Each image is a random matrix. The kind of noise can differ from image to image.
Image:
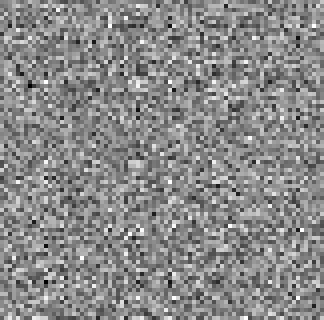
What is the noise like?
low rank plus noise
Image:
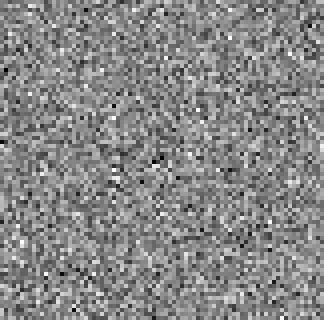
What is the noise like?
independent entries
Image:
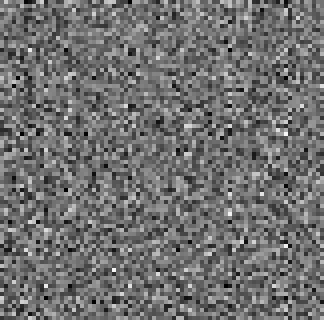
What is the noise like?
low rank plus noise
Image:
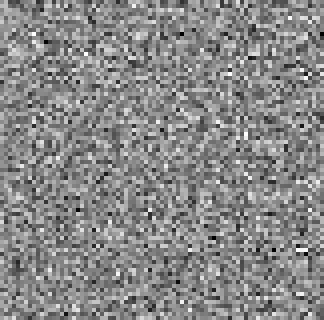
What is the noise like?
low rank plus noise
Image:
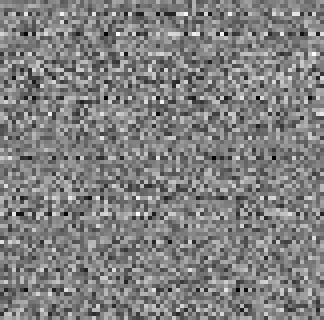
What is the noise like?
rows of uneven size
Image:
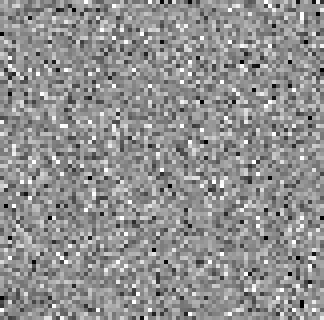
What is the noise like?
heavy tails
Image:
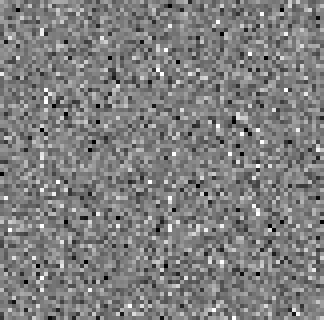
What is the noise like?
heavy tails
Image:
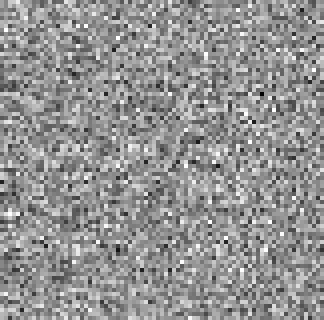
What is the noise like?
low rank plus noise
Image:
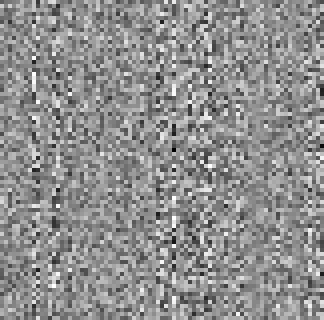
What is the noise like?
columns of uneven size
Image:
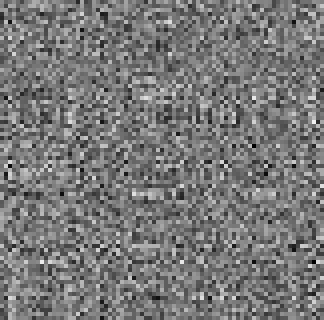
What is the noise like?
low rank plus noise
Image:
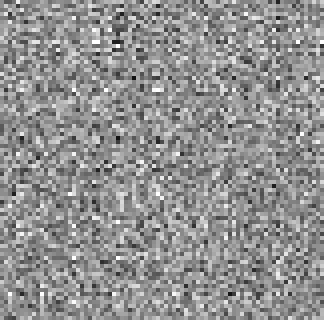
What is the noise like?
low rank plus noise
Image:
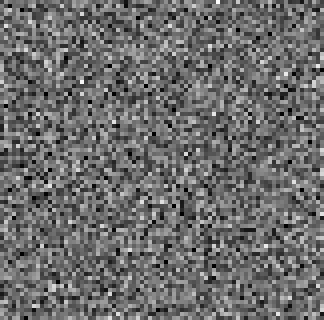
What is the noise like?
independent entries
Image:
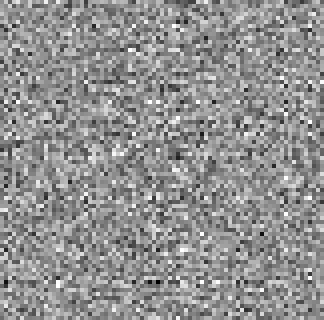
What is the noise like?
low rank plus noise
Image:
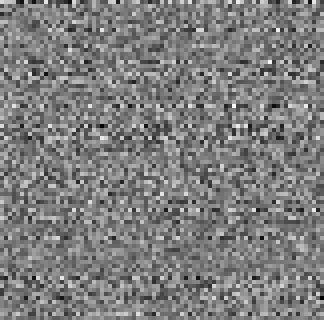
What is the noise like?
rows of uneven size
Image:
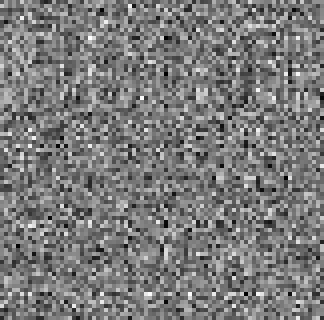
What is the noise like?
low rank plus noise
